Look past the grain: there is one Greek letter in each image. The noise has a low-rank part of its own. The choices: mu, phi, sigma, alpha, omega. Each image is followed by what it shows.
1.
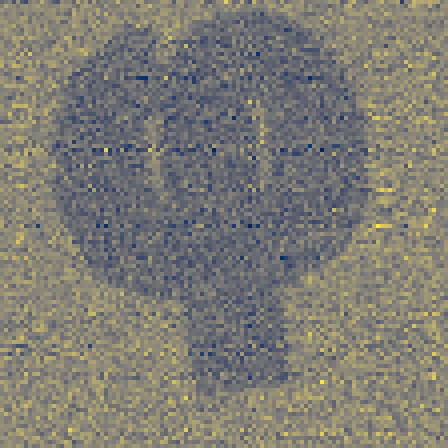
phi
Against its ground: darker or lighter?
darker
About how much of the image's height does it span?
nearly all
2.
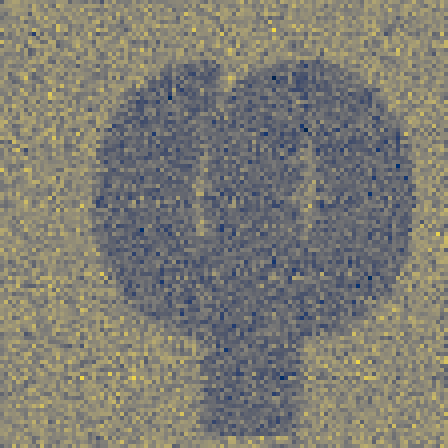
phi
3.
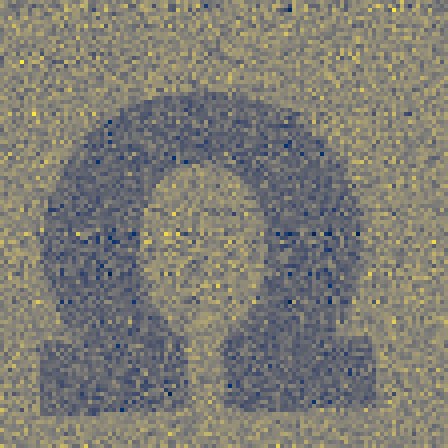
omega
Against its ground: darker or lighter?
darker
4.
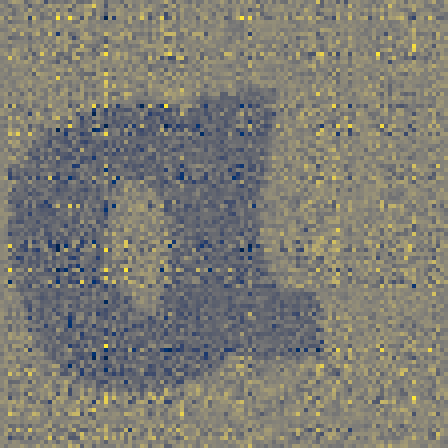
alpha
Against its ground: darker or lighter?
darker
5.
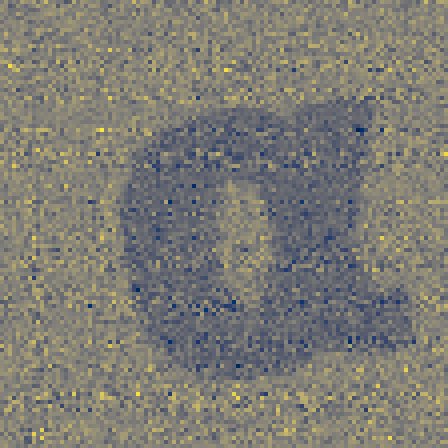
alpha
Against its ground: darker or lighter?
darker
